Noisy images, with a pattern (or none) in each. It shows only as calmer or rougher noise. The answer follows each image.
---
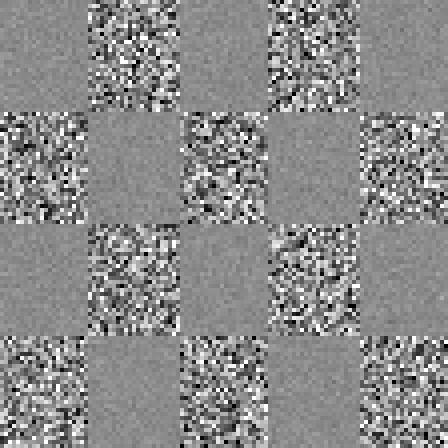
a checkerboard
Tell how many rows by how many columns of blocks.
4 by 5
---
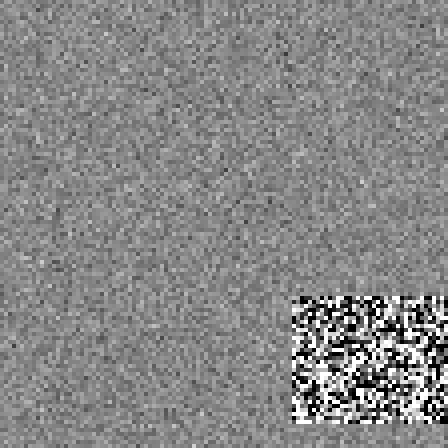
one block
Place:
bottom right
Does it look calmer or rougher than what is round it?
rougher
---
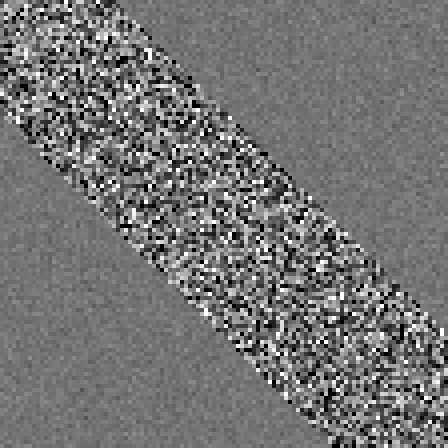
a diagonal band
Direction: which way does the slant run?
top left to bottom right
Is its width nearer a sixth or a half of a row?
a half
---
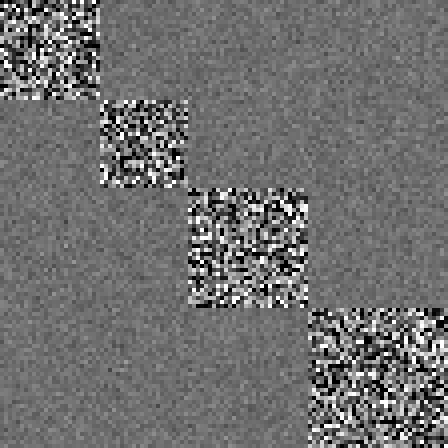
blocks along the diagonal
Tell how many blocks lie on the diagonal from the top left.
4
